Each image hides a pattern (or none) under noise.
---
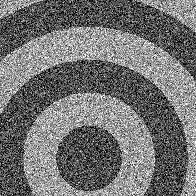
rings round one point
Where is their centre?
bottom middle
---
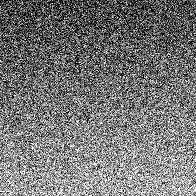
a smooth slope
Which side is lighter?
bottom
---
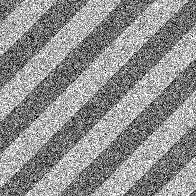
diagonal stripes
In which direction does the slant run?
bottom left to top right
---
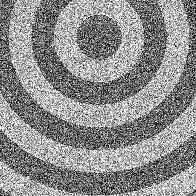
rings round one point
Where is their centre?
top middle
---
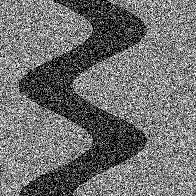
a wavy band
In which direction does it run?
top to bottom
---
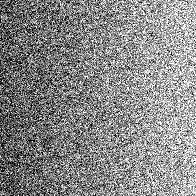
a smooth slope
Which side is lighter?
right
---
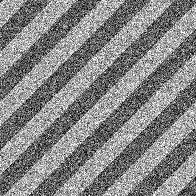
diagonal stripes
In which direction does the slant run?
bottom left to top right
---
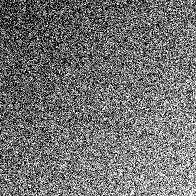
a smooth slope
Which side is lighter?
bottom right
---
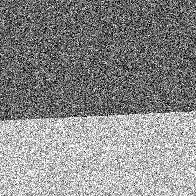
a sharp edge
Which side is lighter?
bottom
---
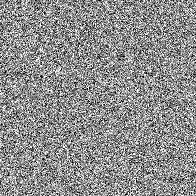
only noise
